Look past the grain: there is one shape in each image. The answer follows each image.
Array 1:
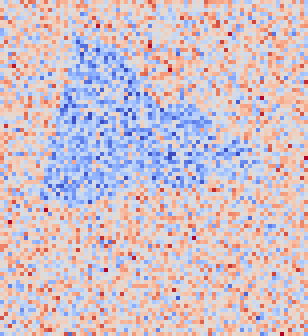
chess pawn
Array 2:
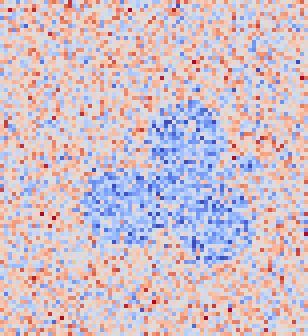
club
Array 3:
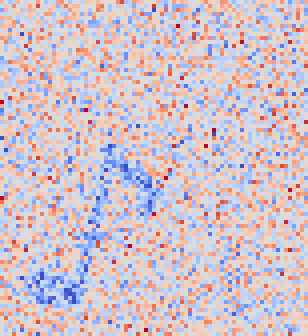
musical note
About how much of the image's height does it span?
half
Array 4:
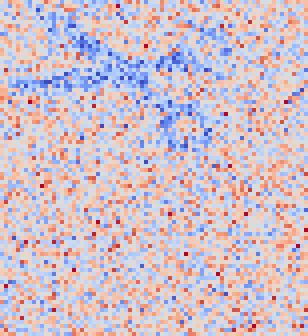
pair of scissors
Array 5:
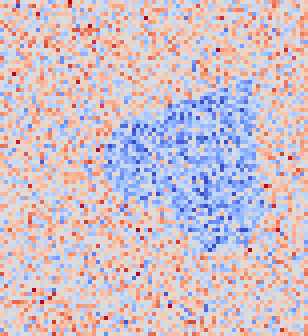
heart
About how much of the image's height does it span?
half
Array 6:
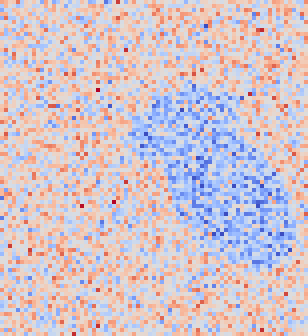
footprint
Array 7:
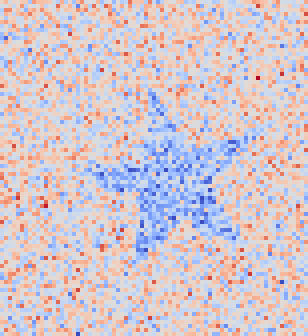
star
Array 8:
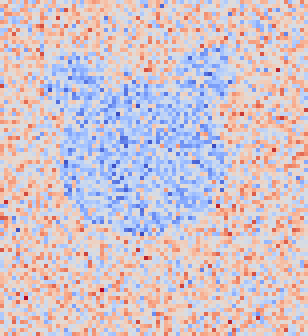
bear's head
